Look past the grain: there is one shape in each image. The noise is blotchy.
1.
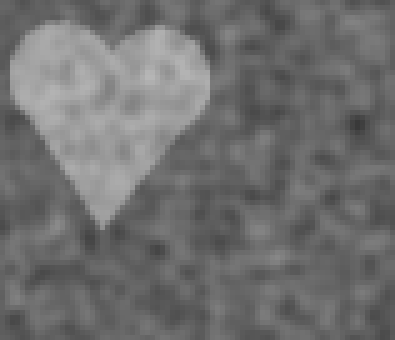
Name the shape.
heart
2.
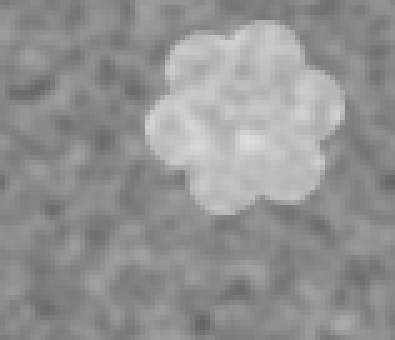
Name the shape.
flower
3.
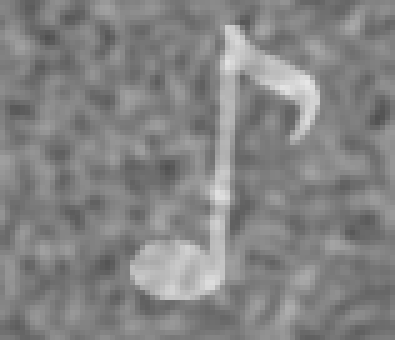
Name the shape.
musical note
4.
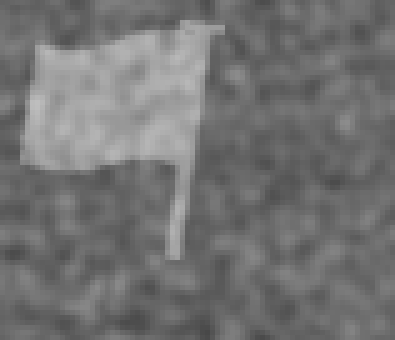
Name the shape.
flag
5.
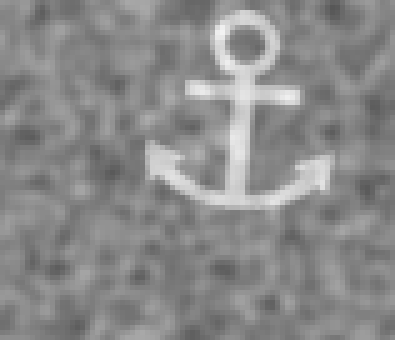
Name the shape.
anchor
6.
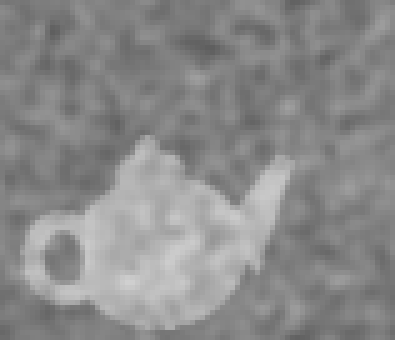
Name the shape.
teapot
